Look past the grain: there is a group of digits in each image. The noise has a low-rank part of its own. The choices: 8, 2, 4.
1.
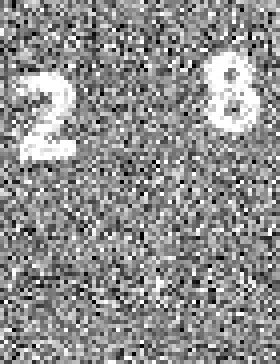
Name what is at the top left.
2
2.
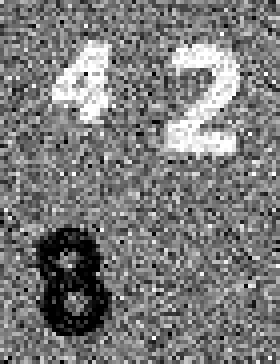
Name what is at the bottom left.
8
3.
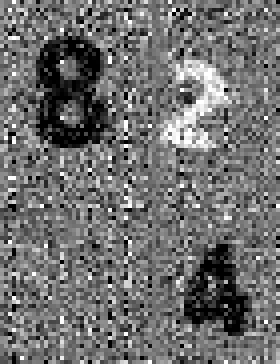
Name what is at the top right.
2
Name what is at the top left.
8
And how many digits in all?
3
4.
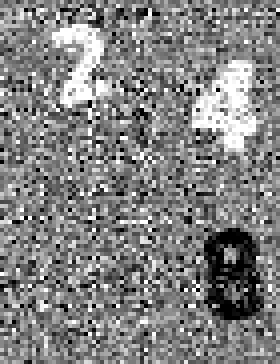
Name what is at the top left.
2
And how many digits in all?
3
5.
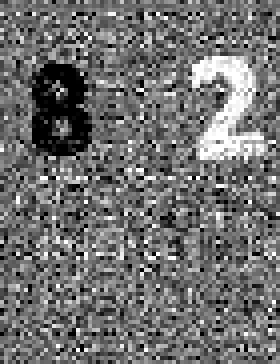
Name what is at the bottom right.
nothing
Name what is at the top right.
2
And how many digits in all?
2
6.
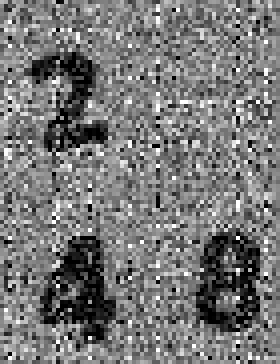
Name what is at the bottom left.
4
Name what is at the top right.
nothing
